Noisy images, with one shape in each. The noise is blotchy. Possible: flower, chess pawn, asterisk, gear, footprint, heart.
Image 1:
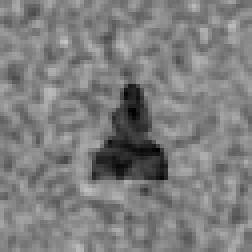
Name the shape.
chess pawn
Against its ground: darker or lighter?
darker
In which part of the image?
centre
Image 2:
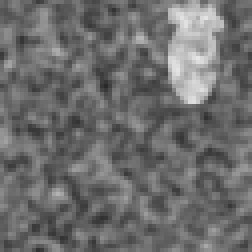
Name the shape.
footprint
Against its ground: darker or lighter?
lighter
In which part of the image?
top right
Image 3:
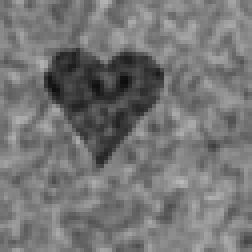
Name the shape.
heart
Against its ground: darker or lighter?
darker
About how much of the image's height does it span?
half
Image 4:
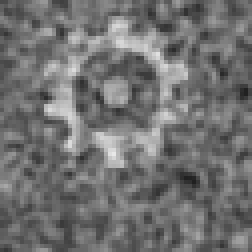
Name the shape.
gear
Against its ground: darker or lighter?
lighter
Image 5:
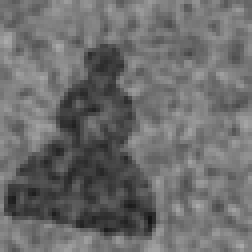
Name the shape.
chess pawn
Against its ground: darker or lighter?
darker
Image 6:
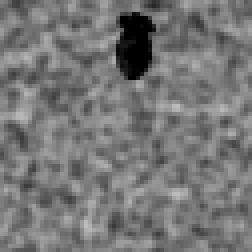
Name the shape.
footprint
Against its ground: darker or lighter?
darker
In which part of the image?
top middle
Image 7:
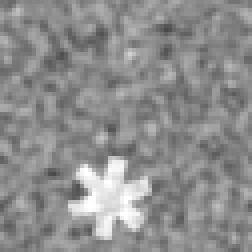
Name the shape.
asterisk
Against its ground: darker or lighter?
lighter
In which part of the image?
bottom middle
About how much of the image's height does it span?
a third
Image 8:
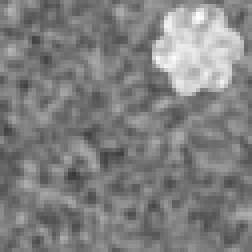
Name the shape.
flower
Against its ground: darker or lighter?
lighter
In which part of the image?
top right
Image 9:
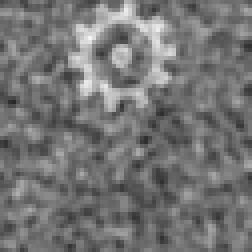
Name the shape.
gear
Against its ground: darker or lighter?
lighter
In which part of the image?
top middle
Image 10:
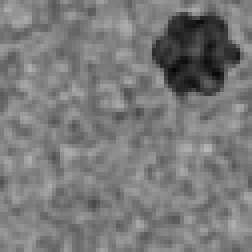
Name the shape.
flower
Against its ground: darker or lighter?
darker
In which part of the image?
top right
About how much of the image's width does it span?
a third
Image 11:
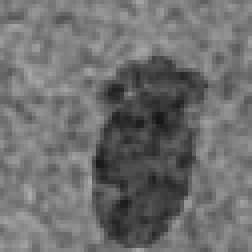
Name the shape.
footprint
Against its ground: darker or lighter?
darker
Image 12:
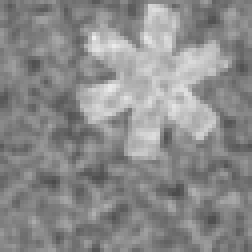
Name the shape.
asterisk
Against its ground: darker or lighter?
lighter
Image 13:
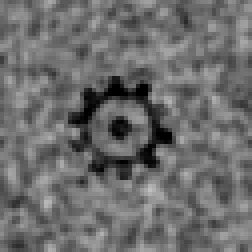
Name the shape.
gear
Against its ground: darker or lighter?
darker
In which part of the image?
centre
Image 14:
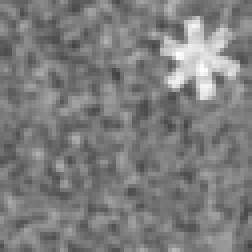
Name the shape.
asterisk
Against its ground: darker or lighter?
lighter
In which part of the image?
top right
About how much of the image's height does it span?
a third
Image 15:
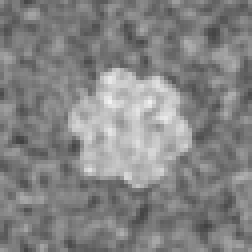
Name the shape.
flower
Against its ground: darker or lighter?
lighter
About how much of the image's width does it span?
half
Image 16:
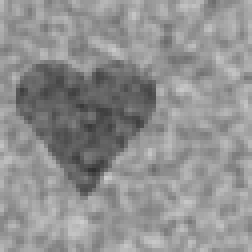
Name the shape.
heart
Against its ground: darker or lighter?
darker
